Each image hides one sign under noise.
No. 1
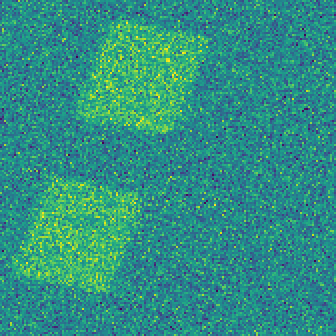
colon
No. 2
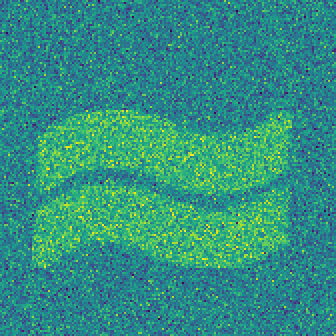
approximately sign
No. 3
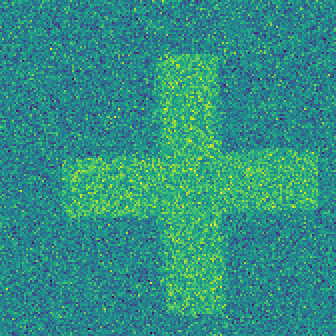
plus sign
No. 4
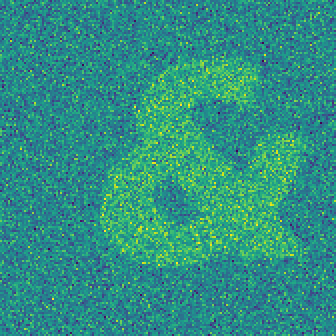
ampersand
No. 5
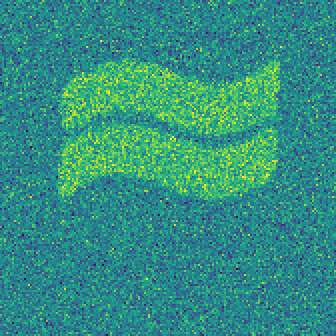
approximately sign
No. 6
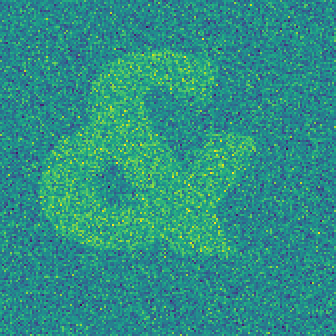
ampersand
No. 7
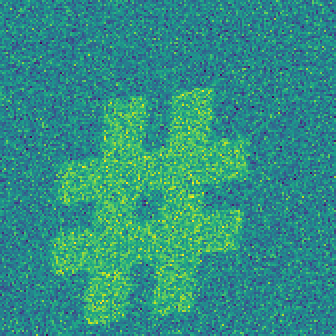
hash sign
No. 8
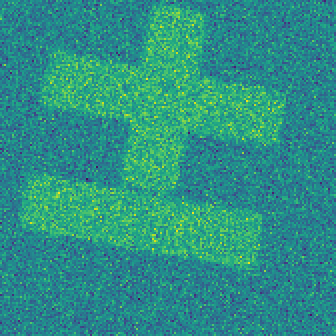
plus-minus sign
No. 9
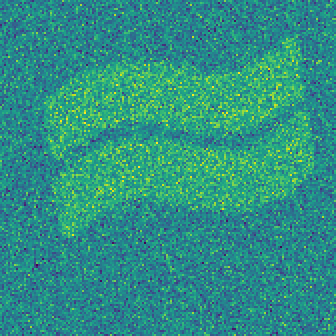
approximately sign
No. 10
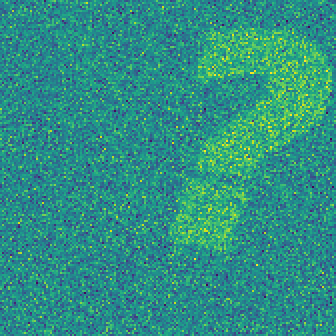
question mark
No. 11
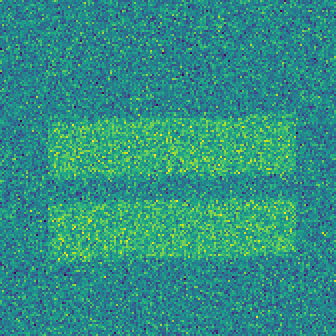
equals sign
